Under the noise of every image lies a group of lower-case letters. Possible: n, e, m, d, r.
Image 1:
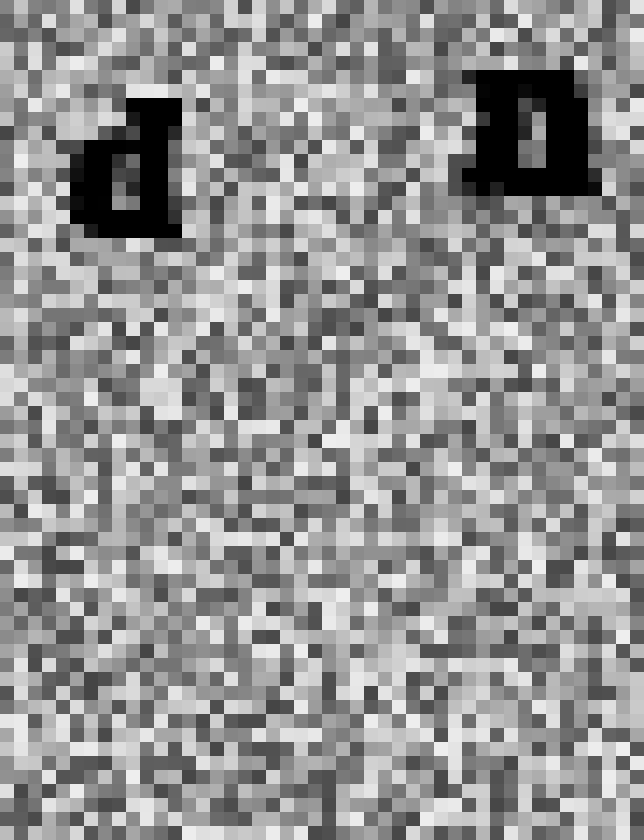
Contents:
top left: d; top right: n
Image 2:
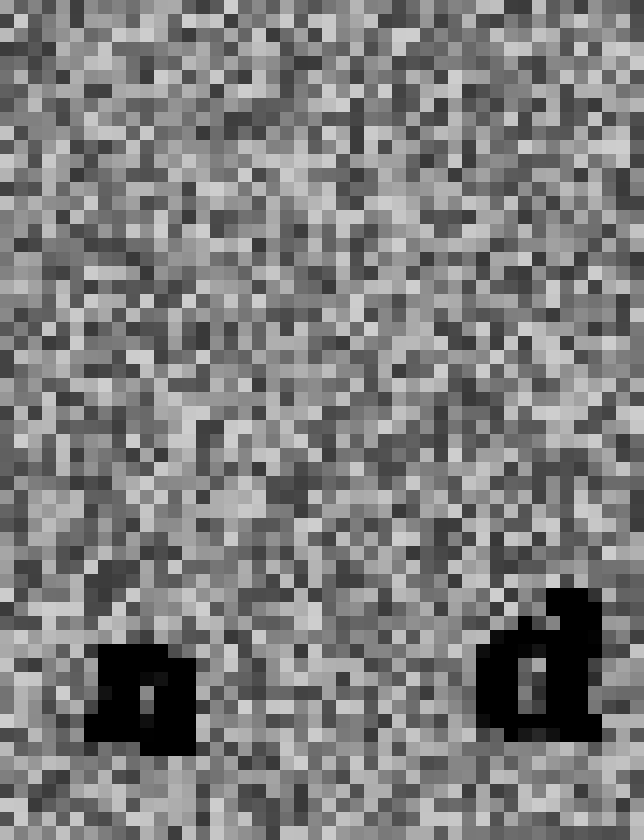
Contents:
bottom left: n; bottom right: d
